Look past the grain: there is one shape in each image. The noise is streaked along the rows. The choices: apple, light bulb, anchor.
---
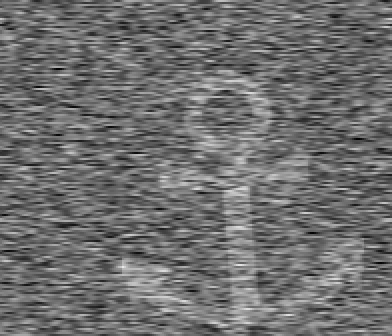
anchor
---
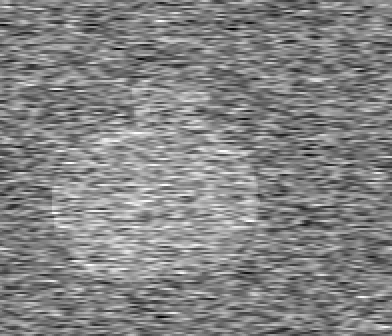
apple
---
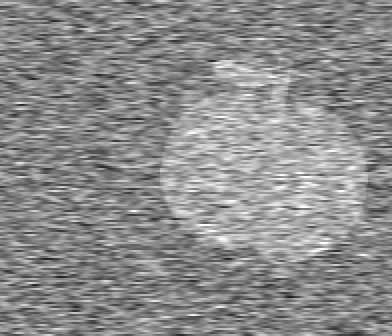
apple
